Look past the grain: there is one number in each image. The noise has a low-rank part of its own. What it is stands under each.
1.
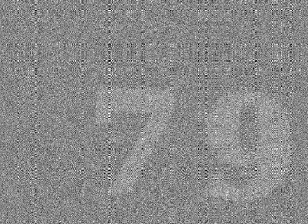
79
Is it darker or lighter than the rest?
lighter
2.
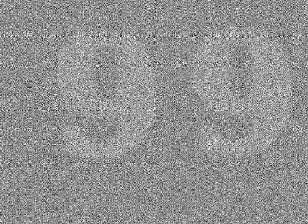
99
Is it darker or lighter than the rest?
lighter
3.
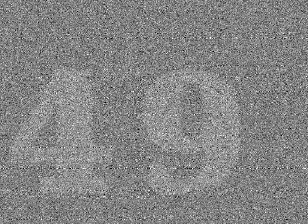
49
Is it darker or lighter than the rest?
lighter
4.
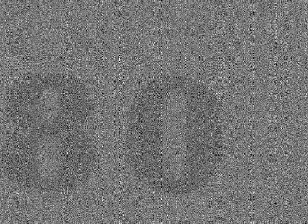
80
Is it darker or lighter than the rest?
darker
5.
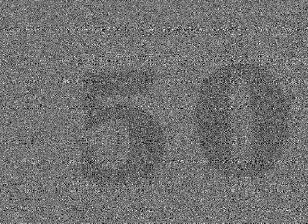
50
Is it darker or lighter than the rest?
darker
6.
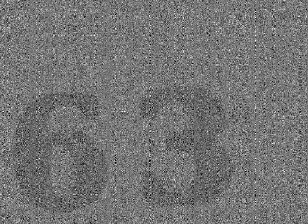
63
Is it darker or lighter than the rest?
darker
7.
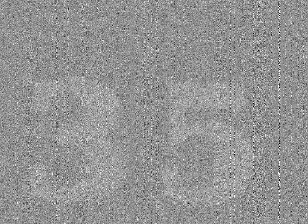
35
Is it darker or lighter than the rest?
lighter
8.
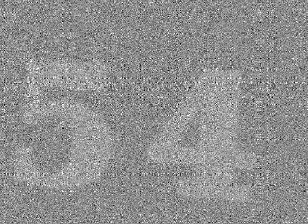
54
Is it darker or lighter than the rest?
lighter
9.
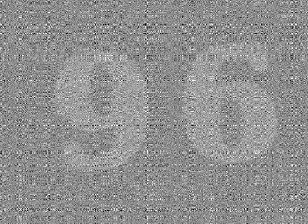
96
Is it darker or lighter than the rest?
lighter
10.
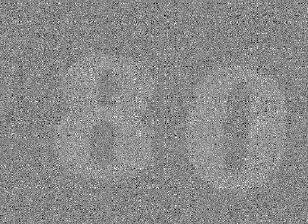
80
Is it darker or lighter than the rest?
lighter
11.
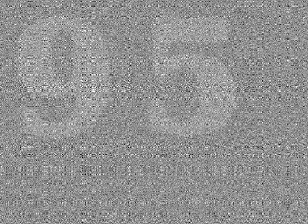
95
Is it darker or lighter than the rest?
lighter
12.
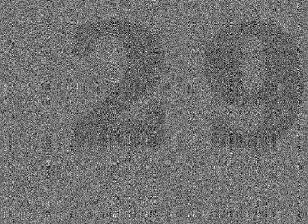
29
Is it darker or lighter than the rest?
darker
